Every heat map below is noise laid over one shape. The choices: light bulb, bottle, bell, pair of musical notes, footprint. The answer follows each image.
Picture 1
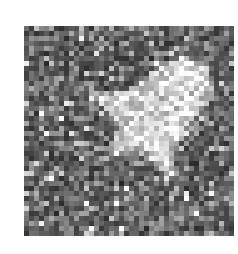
bell
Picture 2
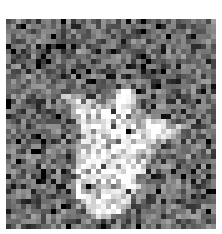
bell
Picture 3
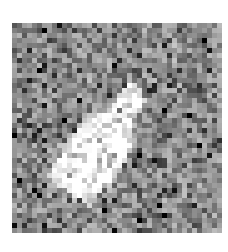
bottle
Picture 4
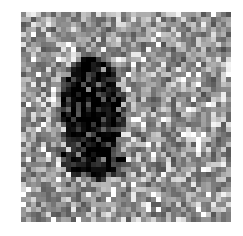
footprint
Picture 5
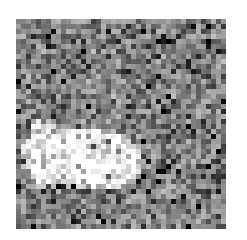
footprint
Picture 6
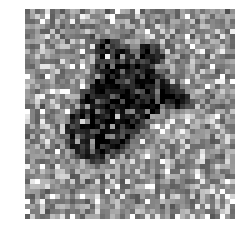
bell
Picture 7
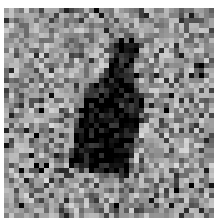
bottle
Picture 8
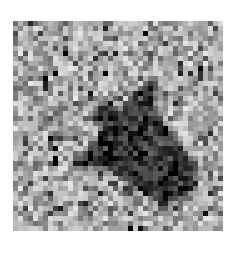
bell
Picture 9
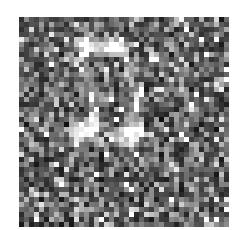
pair of musical notes
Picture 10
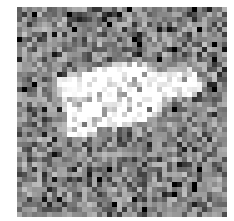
bottle
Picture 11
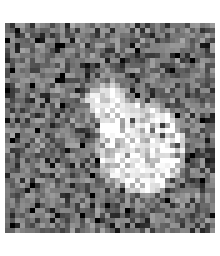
light bulb
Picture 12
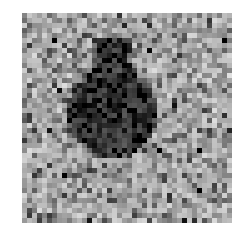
light bulb
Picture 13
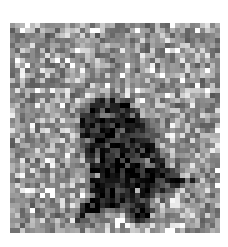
bell
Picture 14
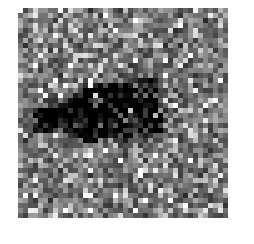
bottle
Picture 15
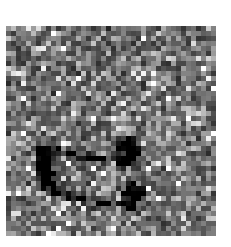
pair of musical notes
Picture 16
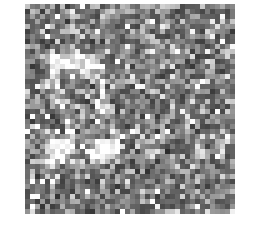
pair of musical notes
